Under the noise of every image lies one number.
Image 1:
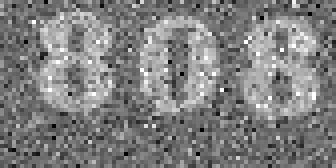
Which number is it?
808
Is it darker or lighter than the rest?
lighter
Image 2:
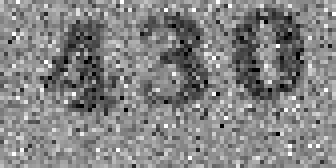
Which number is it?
430
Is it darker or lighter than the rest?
darker
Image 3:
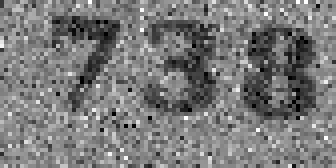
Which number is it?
738
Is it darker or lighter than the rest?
darker
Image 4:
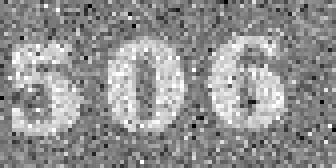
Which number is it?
506
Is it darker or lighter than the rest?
lighter
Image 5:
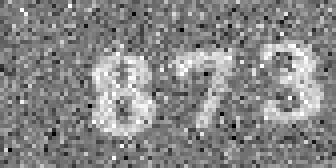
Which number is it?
873
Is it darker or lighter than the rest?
lighter
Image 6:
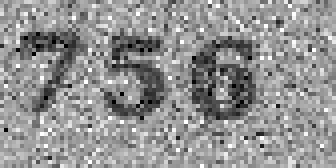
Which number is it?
756
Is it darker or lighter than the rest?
darker
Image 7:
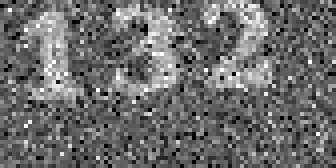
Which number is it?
132
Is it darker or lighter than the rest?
lighter
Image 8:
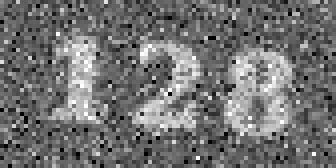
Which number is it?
128
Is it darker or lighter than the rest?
lighter
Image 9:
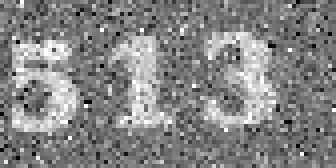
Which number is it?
513
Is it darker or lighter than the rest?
lighter
